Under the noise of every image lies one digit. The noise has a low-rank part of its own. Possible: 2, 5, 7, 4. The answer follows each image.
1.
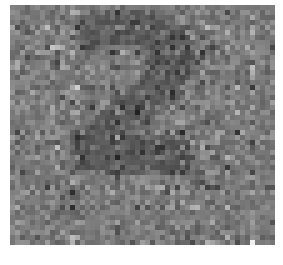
2
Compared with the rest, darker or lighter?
darker
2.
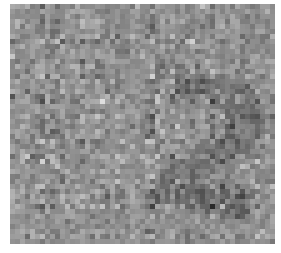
2
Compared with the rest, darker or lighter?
darker
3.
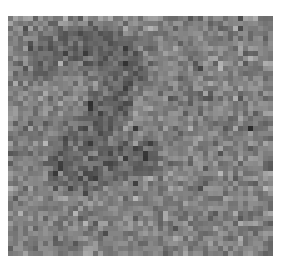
2
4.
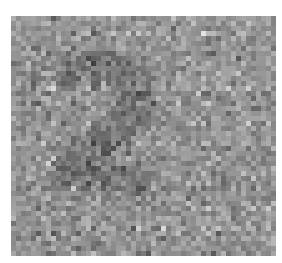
2
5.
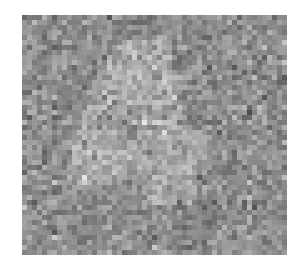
4
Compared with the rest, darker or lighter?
lighter
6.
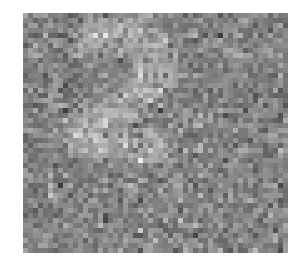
2
